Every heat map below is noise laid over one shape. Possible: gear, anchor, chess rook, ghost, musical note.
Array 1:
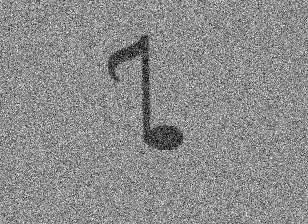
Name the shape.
musical note
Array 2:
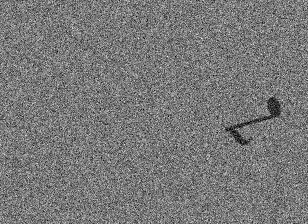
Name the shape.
musical note
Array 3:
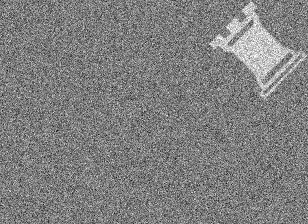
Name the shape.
chess rook
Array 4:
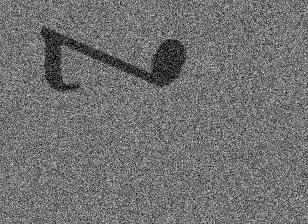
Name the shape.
musical note
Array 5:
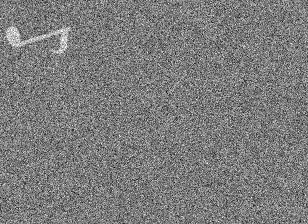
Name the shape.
musical note
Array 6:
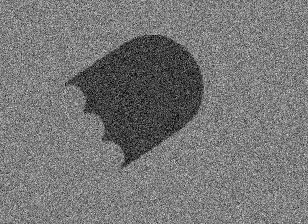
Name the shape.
ghost
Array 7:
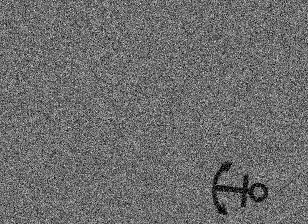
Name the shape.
anchor
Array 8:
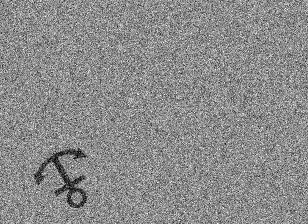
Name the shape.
anchor
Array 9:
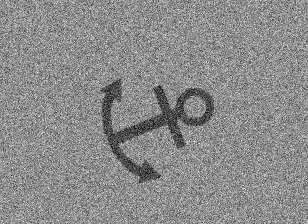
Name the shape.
anchor
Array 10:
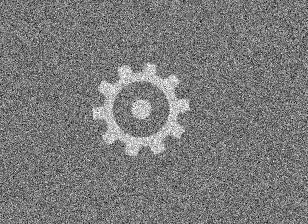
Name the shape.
gear
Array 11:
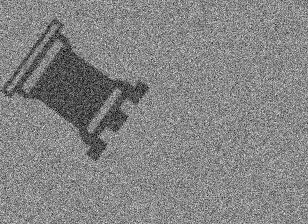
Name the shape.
chess rook
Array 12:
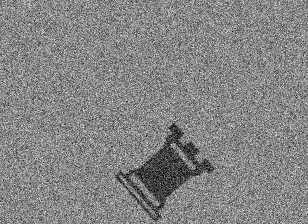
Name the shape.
chess rook
